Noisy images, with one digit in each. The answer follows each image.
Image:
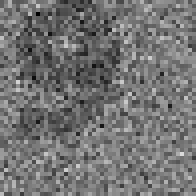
9
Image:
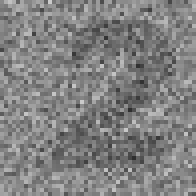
2
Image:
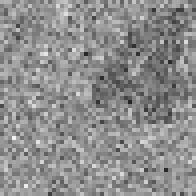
4
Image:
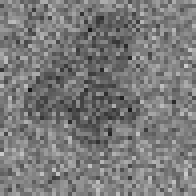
4
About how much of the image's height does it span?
two thirds
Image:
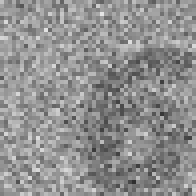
6
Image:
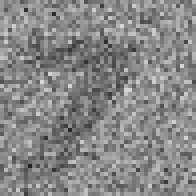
7
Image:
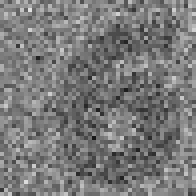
6
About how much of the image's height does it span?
nearly all
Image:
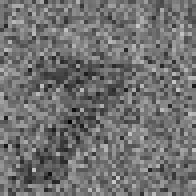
7
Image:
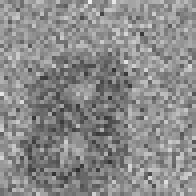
8
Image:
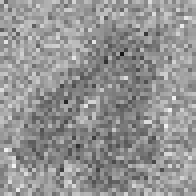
4
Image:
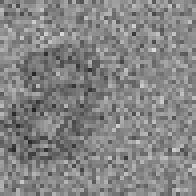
8
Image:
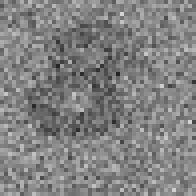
8
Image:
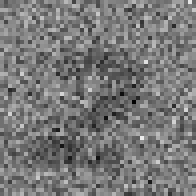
2
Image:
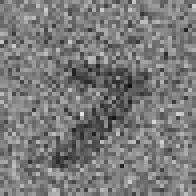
7
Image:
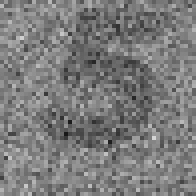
5
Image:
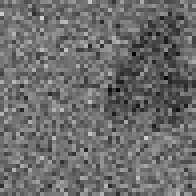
4
